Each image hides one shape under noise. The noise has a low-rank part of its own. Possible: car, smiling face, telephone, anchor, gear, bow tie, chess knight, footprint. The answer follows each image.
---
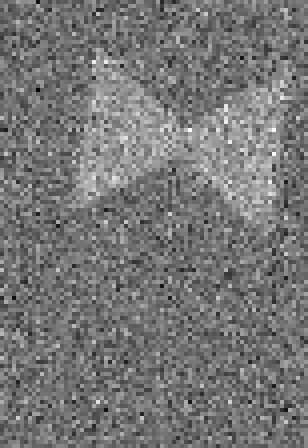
bow tie
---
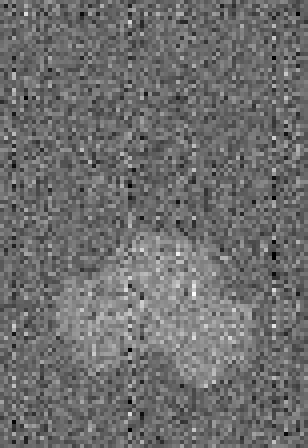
car
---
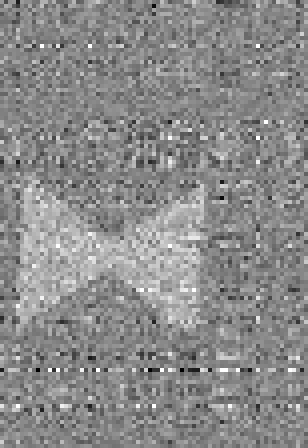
bow tie
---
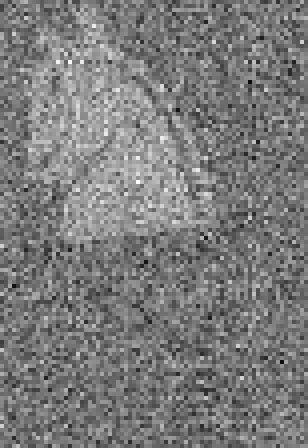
chess knight
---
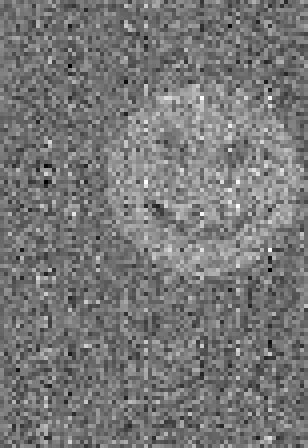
smiling face
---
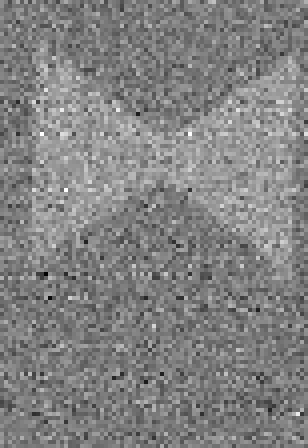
bow tie
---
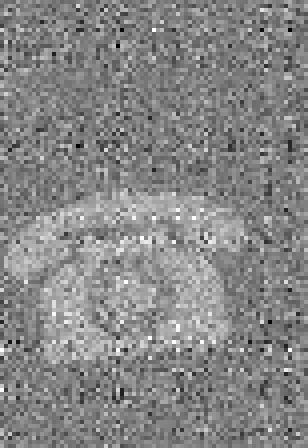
telephone
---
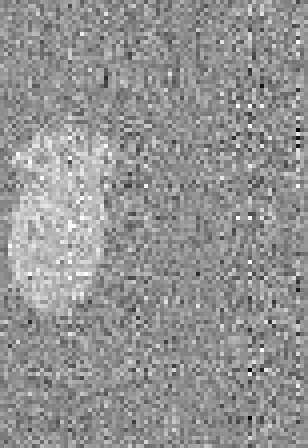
footprint
